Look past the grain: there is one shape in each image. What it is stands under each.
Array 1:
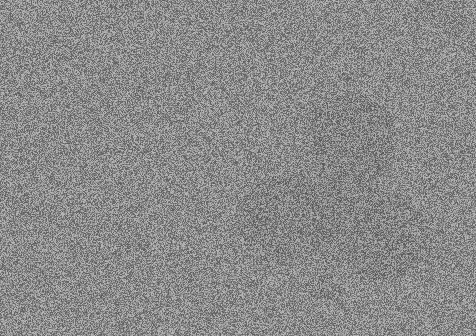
club
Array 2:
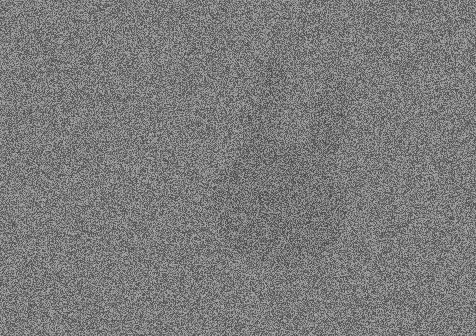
rabbit's head
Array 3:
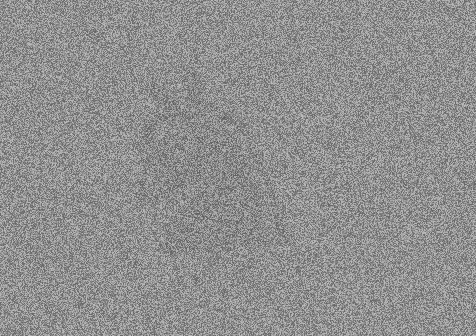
chess knight
